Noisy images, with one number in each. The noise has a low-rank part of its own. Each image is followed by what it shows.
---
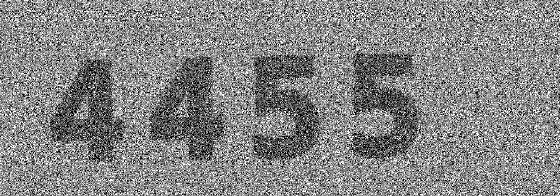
4455
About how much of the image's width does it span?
two thirds
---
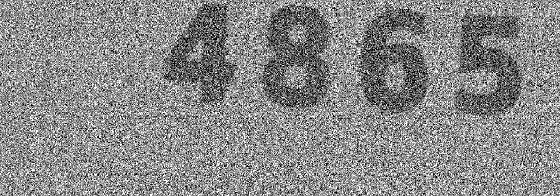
4865
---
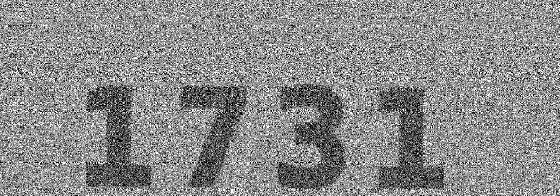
1731
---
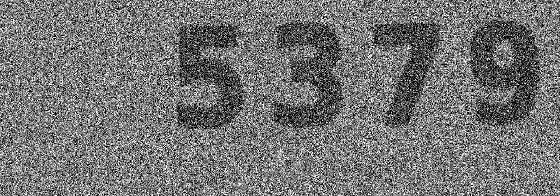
5379
